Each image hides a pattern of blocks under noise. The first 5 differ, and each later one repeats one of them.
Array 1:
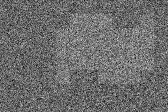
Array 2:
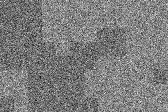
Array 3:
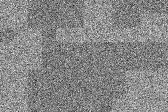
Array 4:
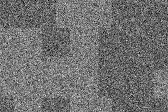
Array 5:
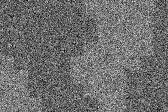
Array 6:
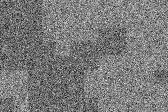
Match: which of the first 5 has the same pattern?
2
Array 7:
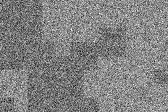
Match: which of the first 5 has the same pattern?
2
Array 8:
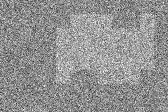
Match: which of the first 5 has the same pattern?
1
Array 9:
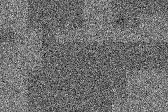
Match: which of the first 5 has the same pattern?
3
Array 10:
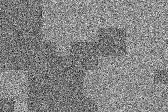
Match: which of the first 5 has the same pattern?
2
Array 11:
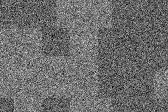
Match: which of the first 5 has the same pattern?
4
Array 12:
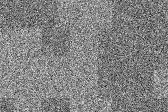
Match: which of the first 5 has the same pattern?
4
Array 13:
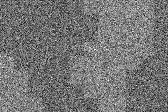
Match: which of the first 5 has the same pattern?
5
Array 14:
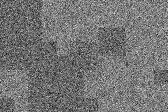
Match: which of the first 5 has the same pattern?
2
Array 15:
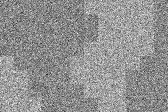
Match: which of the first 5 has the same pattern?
5
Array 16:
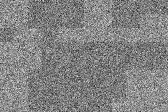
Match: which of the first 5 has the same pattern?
3
